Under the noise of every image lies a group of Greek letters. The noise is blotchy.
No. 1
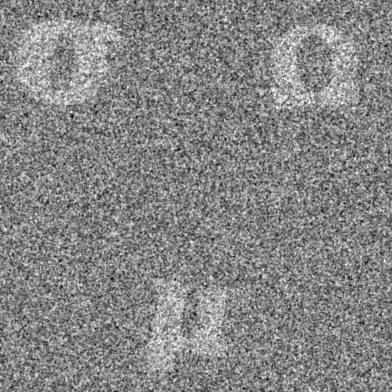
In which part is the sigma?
top left
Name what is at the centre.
nothing
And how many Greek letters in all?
3
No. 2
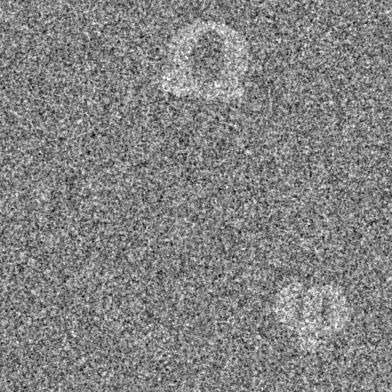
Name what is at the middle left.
nothing
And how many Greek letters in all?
2
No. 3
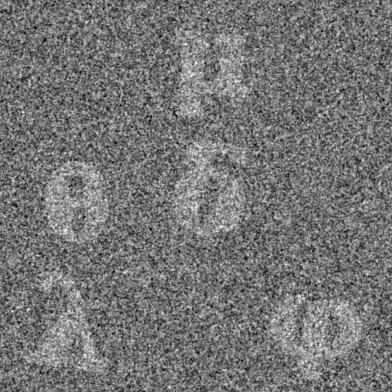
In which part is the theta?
middle left
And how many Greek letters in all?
5
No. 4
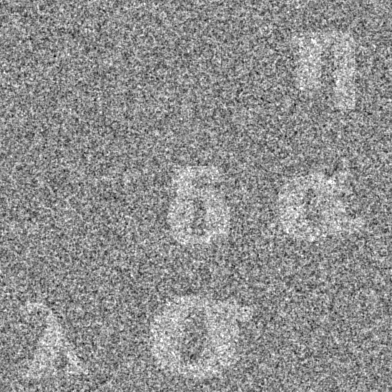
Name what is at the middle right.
alpha
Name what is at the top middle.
nothing
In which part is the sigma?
bottom middle
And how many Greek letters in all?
5
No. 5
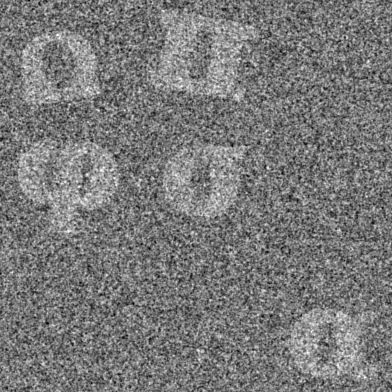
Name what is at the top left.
omega
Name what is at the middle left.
phi
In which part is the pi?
top middle
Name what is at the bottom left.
nothing
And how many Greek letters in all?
5
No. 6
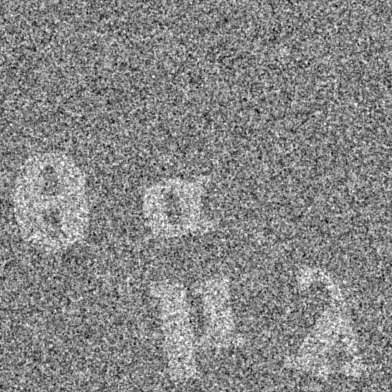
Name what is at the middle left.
theta
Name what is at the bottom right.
lambda
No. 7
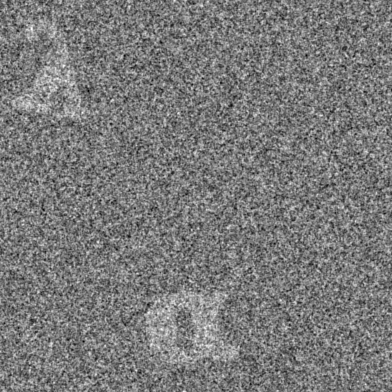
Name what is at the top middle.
nothing
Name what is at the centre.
nothing
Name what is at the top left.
lambda
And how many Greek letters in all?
2
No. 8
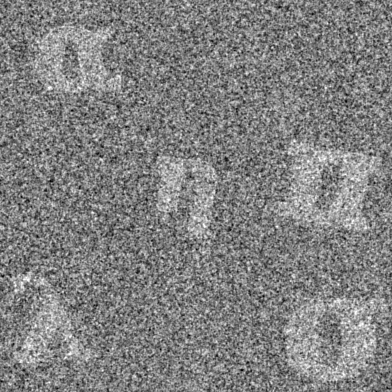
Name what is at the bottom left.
lambda
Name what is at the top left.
alpha
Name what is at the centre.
eta
